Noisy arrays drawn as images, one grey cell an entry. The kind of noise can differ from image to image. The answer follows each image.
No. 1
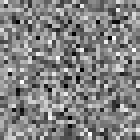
independent entries
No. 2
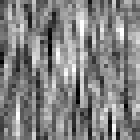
streaked along the columns
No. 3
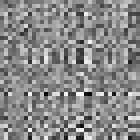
low rank plus noise
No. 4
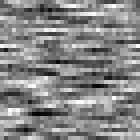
streaked along the rows
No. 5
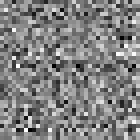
low rank plus noise
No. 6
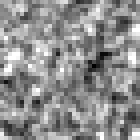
blotchy
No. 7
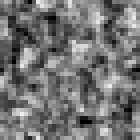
blotchy
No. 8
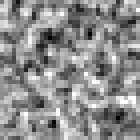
blotchy
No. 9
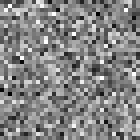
independent entries
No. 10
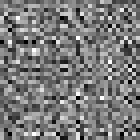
low rank plus noise
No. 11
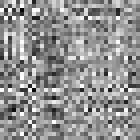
low rank plus noise
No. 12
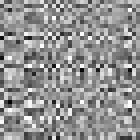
low rank plus noise
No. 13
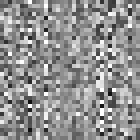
columns of uneven size
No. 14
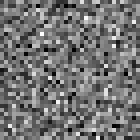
independent entries
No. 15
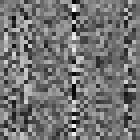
columns of uneven size
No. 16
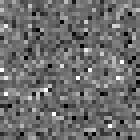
heavy tails
